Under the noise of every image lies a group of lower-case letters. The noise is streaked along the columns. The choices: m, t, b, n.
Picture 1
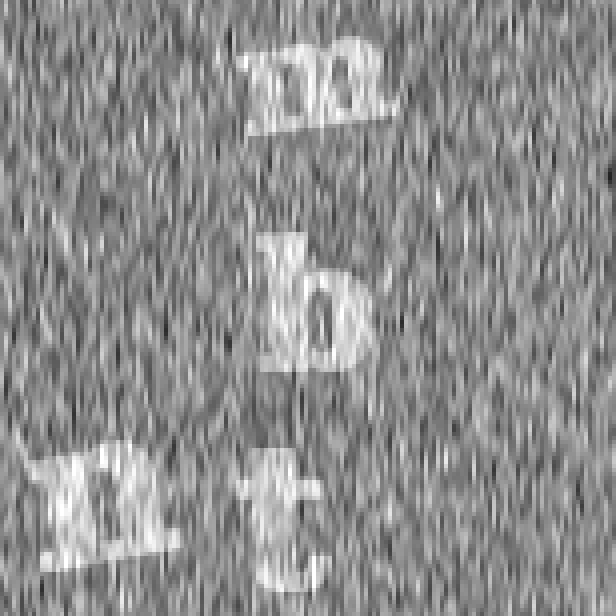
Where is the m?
top middle
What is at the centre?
b
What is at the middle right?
nothing
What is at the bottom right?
nothing
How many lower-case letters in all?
4
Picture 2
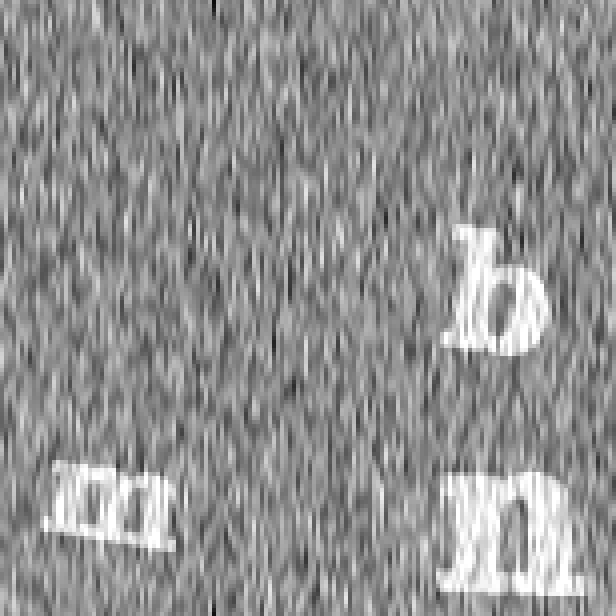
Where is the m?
bottom left
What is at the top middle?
nothing
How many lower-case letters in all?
3
